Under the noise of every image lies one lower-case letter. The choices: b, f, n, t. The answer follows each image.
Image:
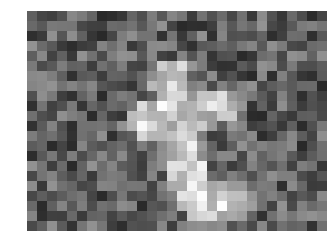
light t
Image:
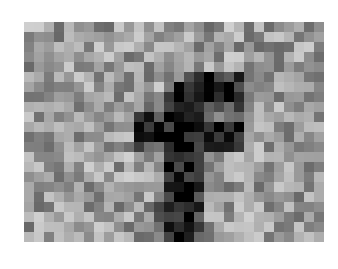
dark f
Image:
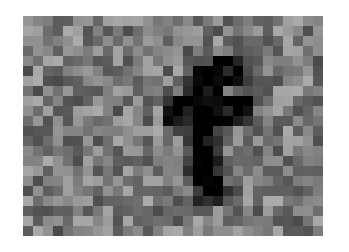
dark f
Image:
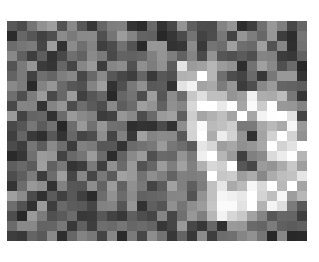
light b
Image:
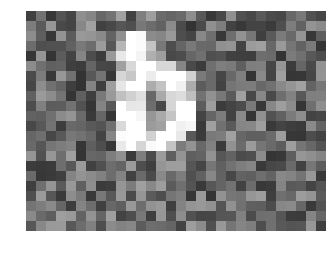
light b
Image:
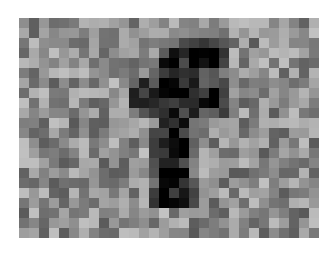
dark f
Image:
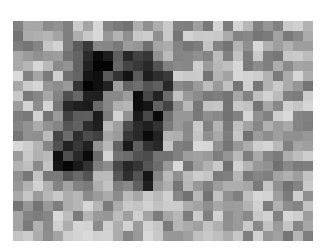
dark n
